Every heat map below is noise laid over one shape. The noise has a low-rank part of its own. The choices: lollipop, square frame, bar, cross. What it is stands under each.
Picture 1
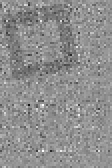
square frame
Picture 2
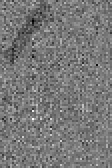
bar
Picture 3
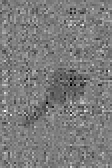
lollipop
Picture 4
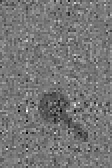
lollipop
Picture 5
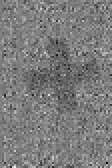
cross
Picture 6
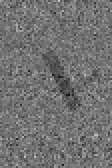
bar
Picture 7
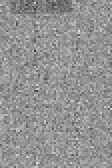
bar
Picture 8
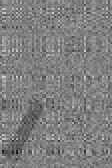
bar
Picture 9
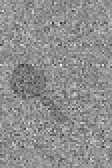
lollipop
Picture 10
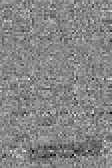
bar
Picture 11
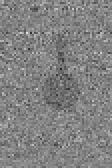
lollipop
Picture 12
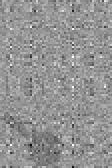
lollipop
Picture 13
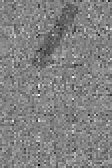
bar
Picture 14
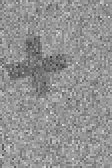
cross
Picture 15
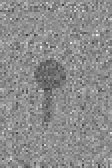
lollipop
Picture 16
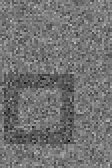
square frame
